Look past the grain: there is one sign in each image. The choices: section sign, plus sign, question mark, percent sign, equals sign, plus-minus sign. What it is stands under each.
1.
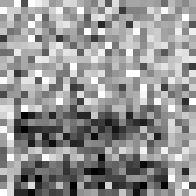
equals sign
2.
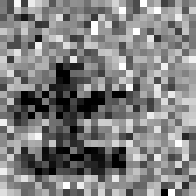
plus-minus sign
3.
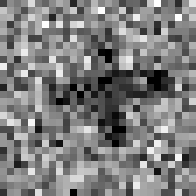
plus sign
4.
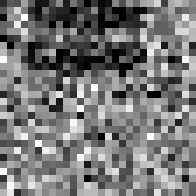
equals sign
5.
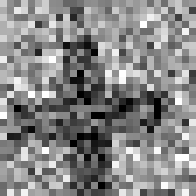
plus sign
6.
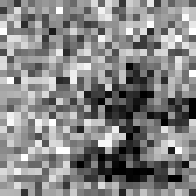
plus-minus sign
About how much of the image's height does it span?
two thirds
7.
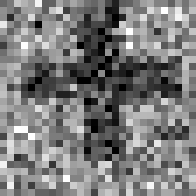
plus sign
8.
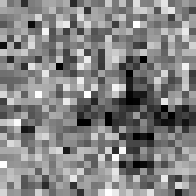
plus sign
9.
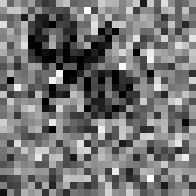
percent sign
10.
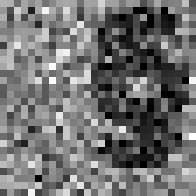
section sign
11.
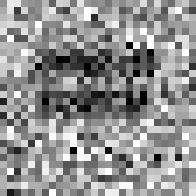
equals sign
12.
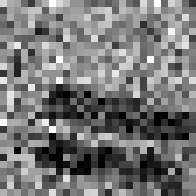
equals sign
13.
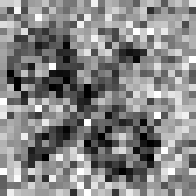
percent sign
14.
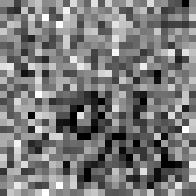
percent sign
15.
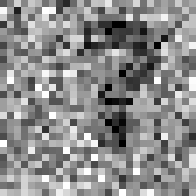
question mark
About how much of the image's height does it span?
two thirds
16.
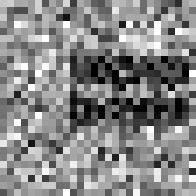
equals sign
